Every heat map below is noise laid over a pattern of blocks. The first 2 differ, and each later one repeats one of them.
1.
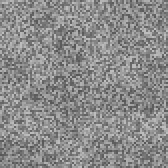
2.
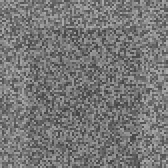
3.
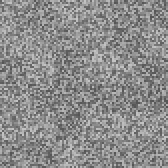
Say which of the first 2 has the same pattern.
1
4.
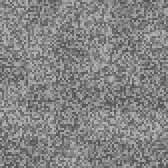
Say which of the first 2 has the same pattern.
1
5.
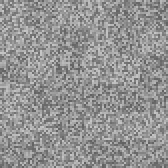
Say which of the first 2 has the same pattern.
1
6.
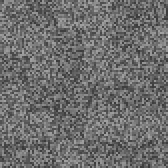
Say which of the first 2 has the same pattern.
1
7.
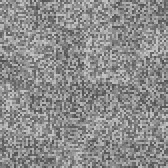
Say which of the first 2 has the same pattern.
1
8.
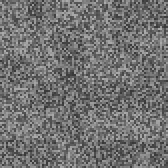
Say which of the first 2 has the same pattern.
1
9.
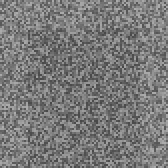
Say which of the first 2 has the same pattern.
2
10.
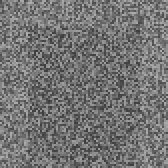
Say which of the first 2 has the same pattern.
2
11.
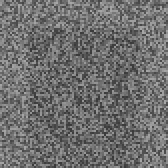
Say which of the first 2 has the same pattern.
2
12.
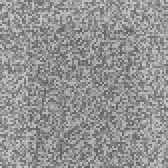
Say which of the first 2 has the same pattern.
2
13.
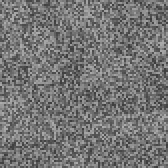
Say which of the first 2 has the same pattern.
1
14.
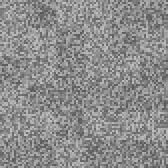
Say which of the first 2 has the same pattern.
1
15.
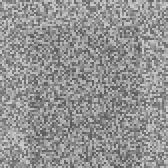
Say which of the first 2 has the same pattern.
2
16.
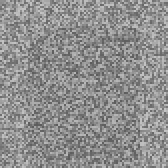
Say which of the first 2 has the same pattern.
2
